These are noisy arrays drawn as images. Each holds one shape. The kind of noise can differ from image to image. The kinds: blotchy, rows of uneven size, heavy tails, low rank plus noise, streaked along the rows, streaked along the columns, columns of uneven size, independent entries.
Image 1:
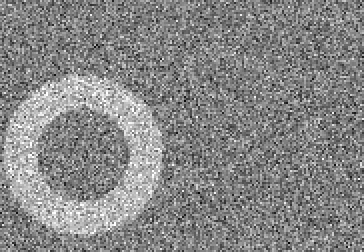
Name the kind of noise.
independent entries
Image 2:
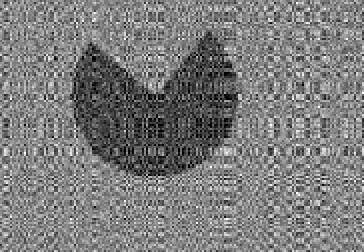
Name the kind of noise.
low rank plus noise
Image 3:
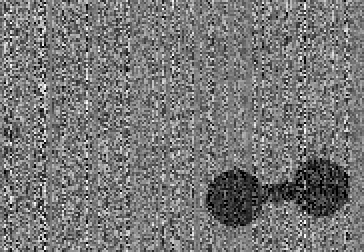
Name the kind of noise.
columns of uneven size
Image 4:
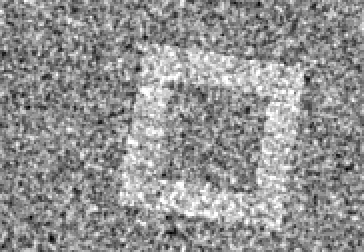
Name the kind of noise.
blotchy
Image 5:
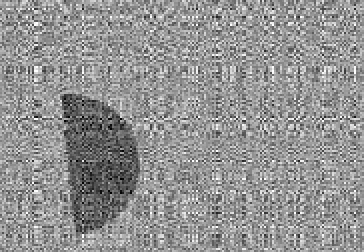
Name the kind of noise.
low rank plus noise
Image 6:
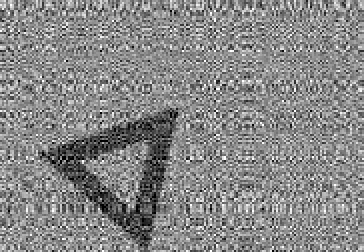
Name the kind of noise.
low rank plus noise
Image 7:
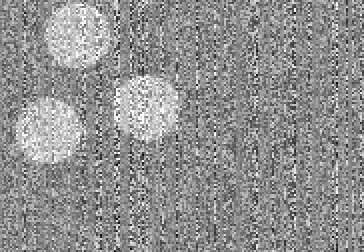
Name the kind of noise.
columns of uneven size
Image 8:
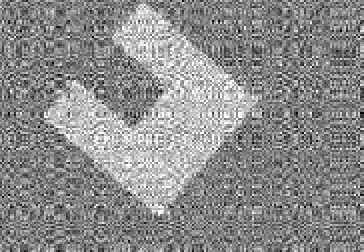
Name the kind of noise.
low rank plus noise
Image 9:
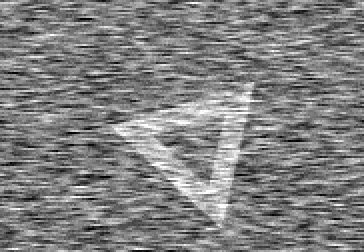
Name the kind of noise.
streaked along the rows
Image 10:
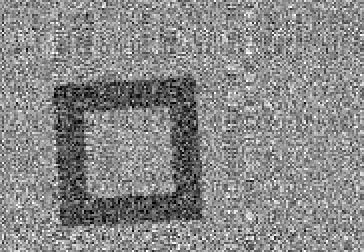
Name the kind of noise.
low rank plus noise
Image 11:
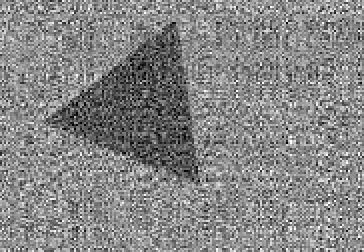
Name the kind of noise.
low rank plus noise
